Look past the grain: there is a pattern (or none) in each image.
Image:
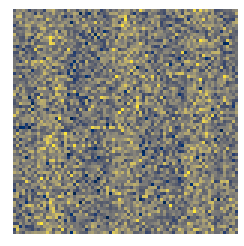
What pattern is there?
vertical stripes
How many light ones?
3
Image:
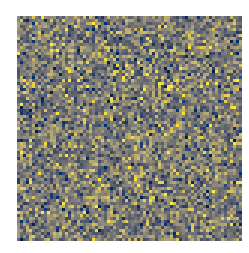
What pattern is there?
only noise
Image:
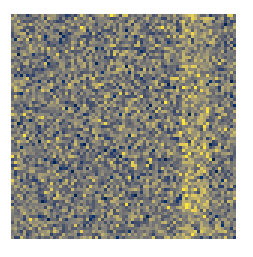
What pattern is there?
one vertical stripe
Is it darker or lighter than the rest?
lighter
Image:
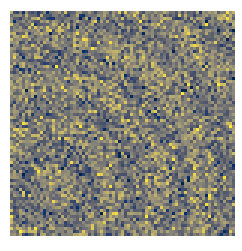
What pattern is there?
rings round one point
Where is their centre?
bottom left
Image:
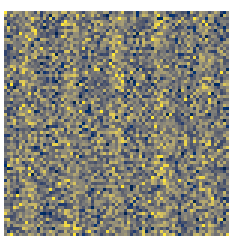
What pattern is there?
vertical stripes
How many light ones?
5
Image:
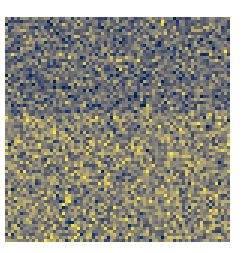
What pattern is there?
a sharp edge
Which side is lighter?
bottom
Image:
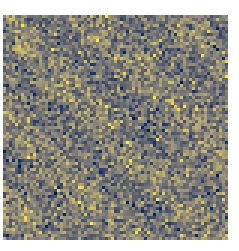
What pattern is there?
diagonal stripes
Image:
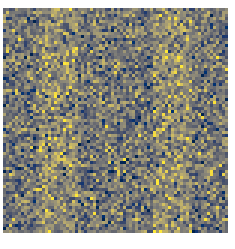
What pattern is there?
vertical stripes
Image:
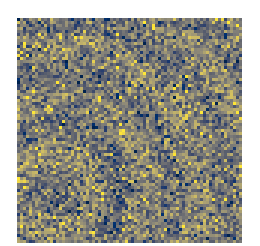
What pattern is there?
rings round one point
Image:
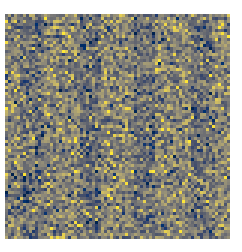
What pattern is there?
vertical stripes
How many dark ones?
4
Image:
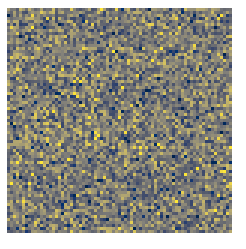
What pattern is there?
only noise
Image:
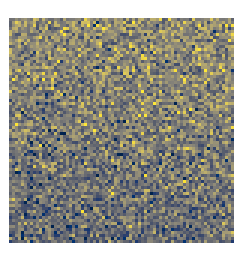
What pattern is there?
a smooth slope
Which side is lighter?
top
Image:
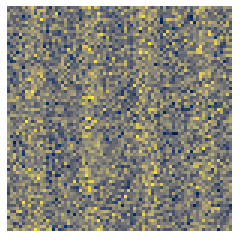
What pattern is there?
vertical stripes
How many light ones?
4
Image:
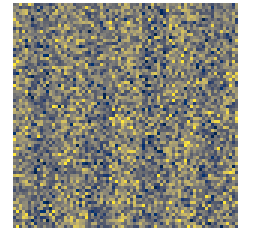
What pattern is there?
vertical stripes
